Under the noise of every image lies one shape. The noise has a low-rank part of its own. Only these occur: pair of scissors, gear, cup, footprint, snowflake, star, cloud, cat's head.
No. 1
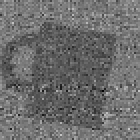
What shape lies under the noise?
cup
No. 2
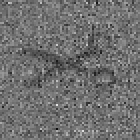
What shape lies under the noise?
pair of scissors
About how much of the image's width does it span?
two thirds
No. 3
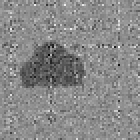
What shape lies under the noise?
cloud
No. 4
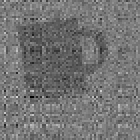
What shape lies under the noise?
cup
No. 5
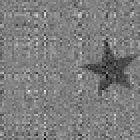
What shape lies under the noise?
star
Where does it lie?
middle right
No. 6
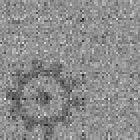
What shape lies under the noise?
gear
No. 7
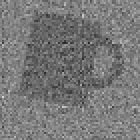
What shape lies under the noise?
cup
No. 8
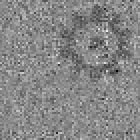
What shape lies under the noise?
gear
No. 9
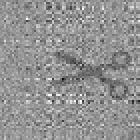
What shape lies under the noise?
pair of scissors
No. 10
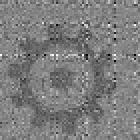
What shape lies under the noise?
gear
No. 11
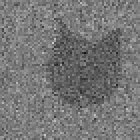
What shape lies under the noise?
cat's head
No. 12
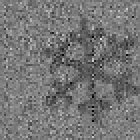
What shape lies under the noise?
snowflake
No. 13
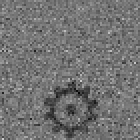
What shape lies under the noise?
gear
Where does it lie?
bottom middle
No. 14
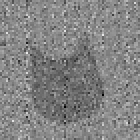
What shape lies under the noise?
cat's head
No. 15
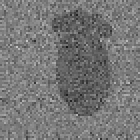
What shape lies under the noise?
footprint
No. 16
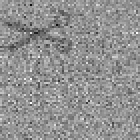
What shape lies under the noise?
pair of scissors
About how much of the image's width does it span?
half
